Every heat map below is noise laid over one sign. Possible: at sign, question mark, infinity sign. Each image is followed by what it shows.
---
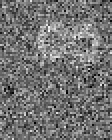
infinity sign
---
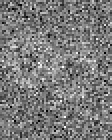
infinity sign
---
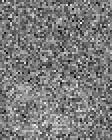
infinity sign
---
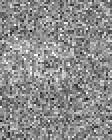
infinity sign
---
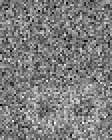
infinity sign
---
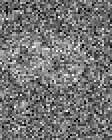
infinity sign
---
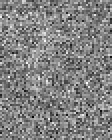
question mark
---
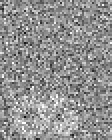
infinity sign
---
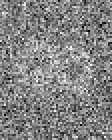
infinity sign
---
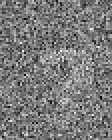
question mark
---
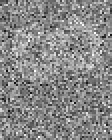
infinity sign
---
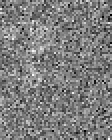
question mark
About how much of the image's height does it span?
half
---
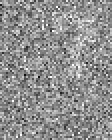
question mark
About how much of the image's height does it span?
half
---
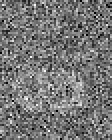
infinity sign
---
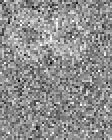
infinity sign
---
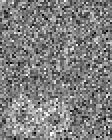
infinity sign
